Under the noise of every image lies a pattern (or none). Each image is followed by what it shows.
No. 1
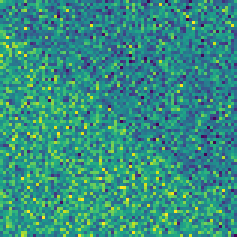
a sharp edge
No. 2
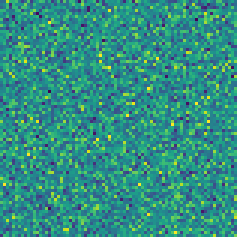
only noise
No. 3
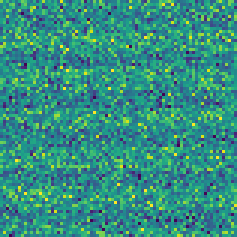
horizontal stripes
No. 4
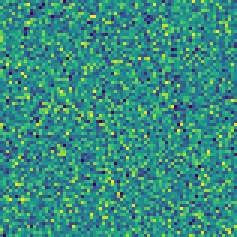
only noise
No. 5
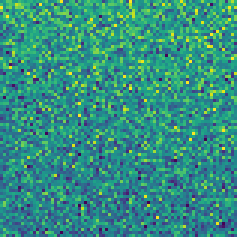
a smooth slope
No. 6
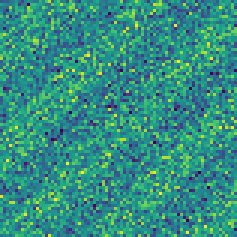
diagonal stripes
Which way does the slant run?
bottom left to top right
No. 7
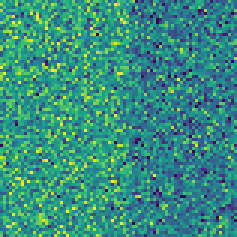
a sharp edge
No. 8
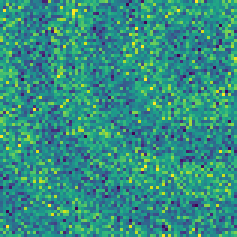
rings round one point
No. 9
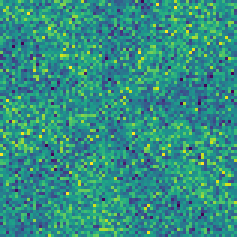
spokes from one point
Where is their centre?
centre
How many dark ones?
5
